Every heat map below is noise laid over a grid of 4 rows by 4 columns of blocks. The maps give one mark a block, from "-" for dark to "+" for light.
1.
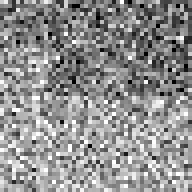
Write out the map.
- - - -
+ - - -
+ + + +
+ + + +
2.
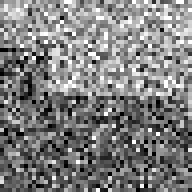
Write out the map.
+ + + +
- + + +
- - - -
- - - -
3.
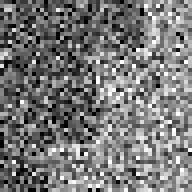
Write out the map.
- - - +
- - + +
- - + +
- + + +
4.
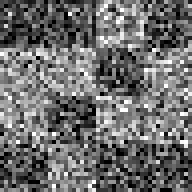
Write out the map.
- - + -
+ + - +
+ - + +
- + - -
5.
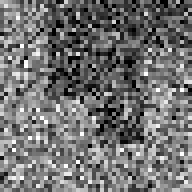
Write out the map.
+ - - -
+ - - +
+ + - +
+ + + +
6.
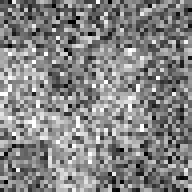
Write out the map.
- - - -
+ - + -
+ + + -
- + - -
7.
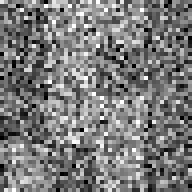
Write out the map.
- + + -
- + - -
- + + -
+ - + -
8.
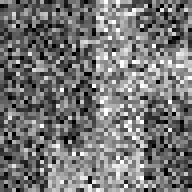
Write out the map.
- - + -
- - + +
- - + -
- + + -
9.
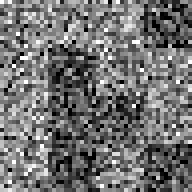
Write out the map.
+ + + -
+ - + +
+ - - +
+ - + -
